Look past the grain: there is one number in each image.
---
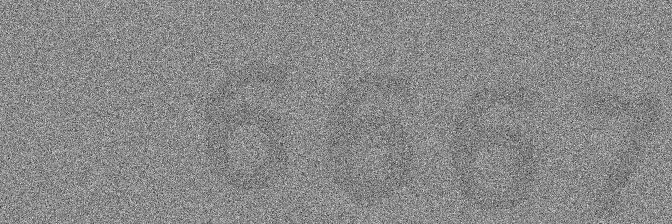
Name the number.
6667
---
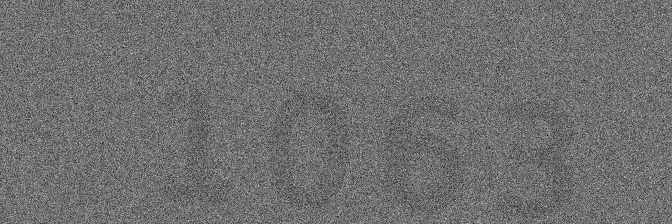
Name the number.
1063
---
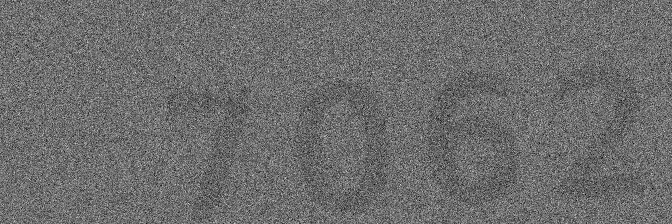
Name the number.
7062
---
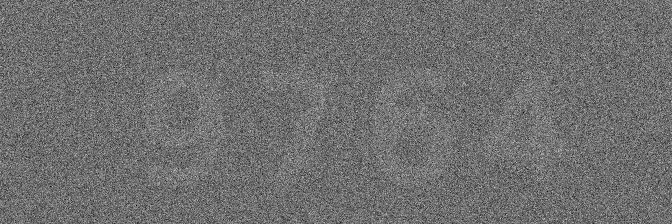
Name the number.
9764
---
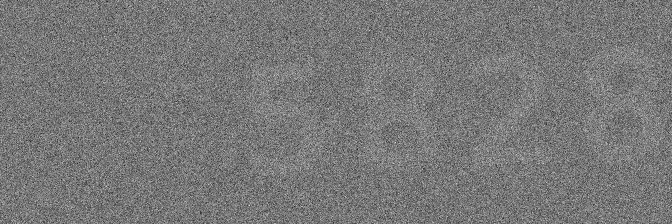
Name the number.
5828
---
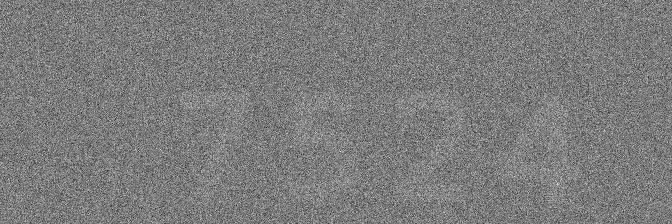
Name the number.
7524
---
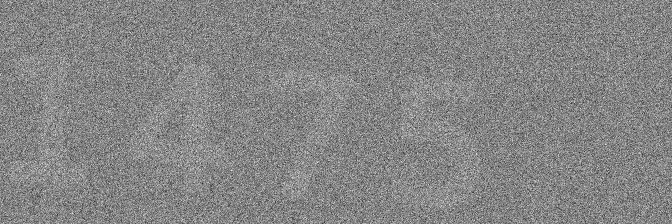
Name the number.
1475
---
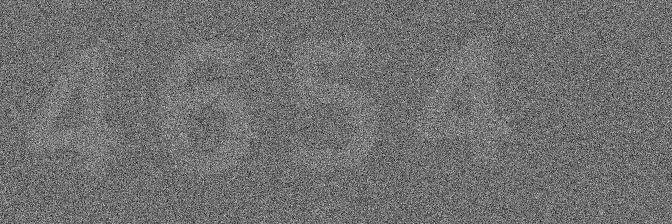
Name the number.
4654
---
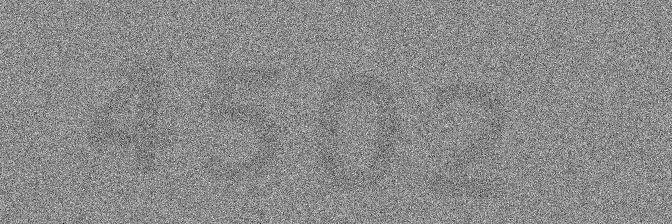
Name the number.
4502
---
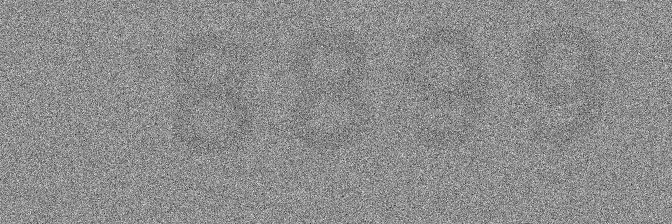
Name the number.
8899
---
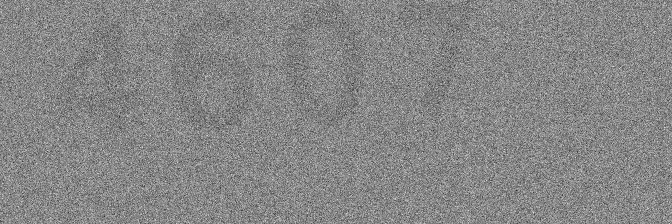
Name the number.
4607
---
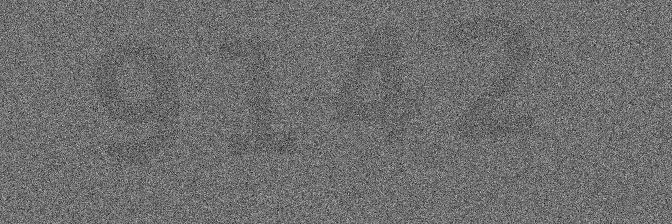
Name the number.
9142
